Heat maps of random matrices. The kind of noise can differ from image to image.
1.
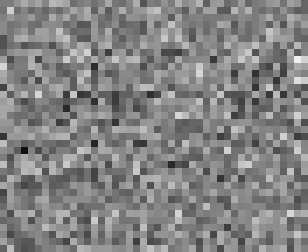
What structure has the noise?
low rank plus noise
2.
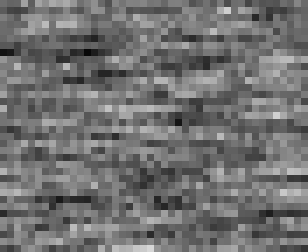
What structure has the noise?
streaked along the rows
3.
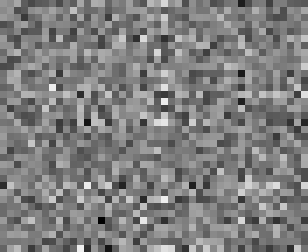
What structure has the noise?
low rank plus noise
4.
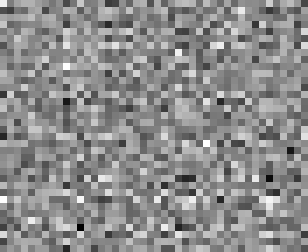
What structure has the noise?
low rank plus noise
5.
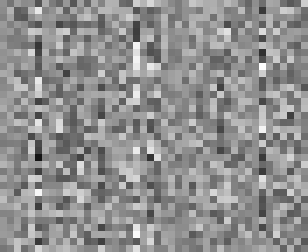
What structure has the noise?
columns of uneven size
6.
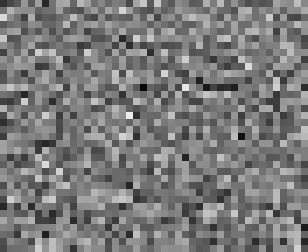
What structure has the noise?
low rank plus noise
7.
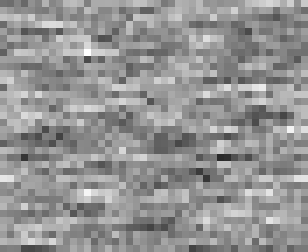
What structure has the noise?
streaked along the rows
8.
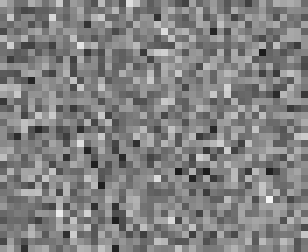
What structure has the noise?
independent entries
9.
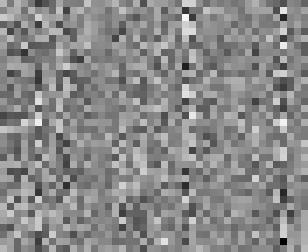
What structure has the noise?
columns of uneven size
